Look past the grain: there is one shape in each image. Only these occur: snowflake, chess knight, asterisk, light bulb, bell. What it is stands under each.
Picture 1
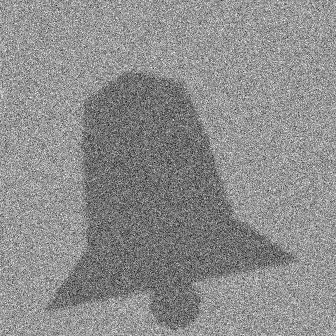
dark bell
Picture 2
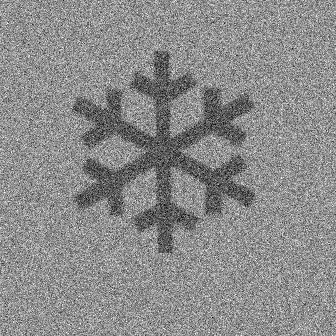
dark snowflake
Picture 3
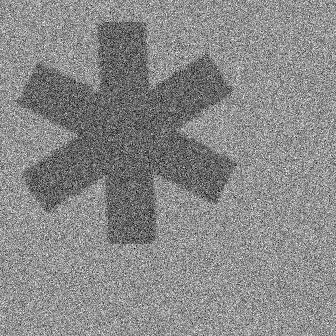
dark asterisk
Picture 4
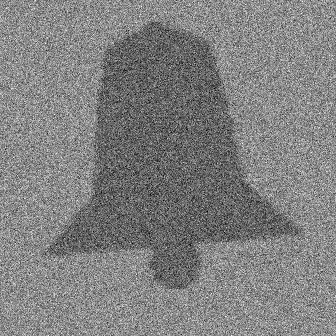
dark bell
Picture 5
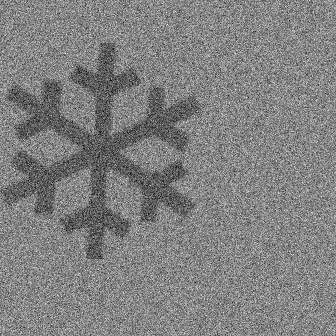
dark snowflake
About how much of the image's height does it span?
two thirds
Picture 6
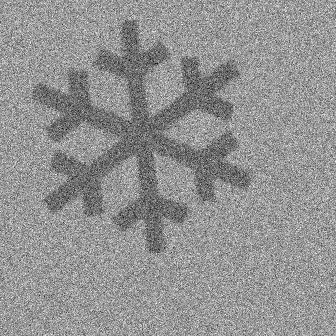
dark snowflake
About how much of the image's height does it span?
two thirds
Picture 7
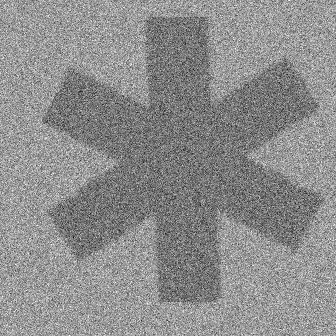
dark asterisk
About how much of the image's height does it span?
nearly all
